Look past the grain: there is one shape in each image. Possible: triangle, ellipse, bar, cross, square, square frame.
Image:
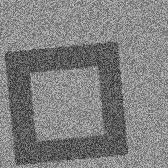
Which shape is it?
square frame
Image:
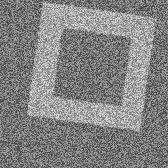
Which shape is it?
square frame
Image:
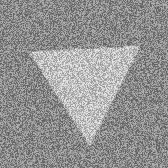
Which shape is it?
triangle
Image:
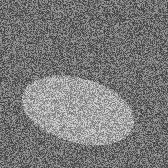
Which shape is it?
ellipse
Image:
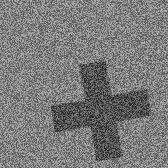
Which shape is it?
cross
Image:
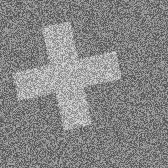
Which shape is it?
cross
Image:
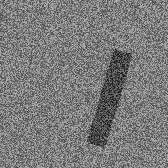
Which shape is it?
bar
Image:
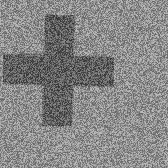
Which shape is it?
cross
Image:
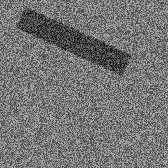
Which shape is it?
bar
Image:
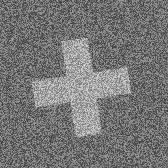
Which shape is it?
cross
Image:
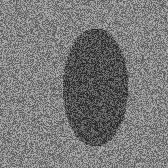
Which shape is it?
ellipse
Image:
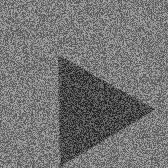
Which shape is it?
triangle
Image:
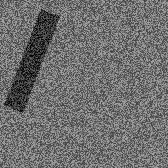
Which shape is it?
bar
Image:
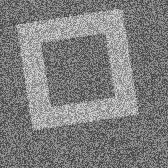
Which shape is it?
square frame
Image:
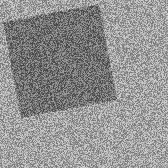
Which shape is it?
square
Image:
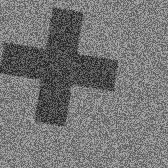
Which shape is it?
cross
